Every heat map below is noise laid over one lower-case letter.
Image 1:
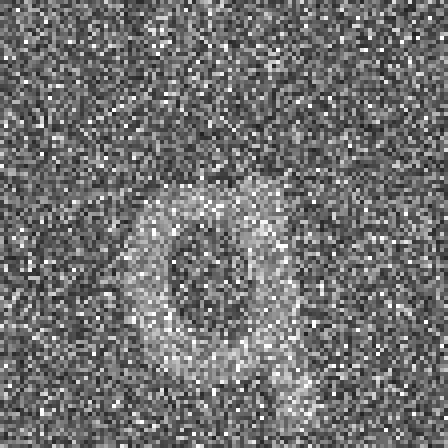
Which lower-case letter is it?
q
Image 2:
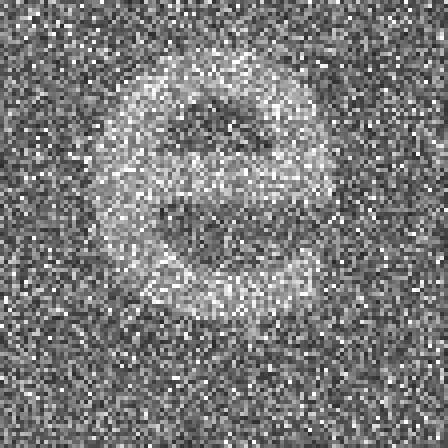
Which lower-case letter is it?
e
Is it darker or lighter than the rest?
lighter
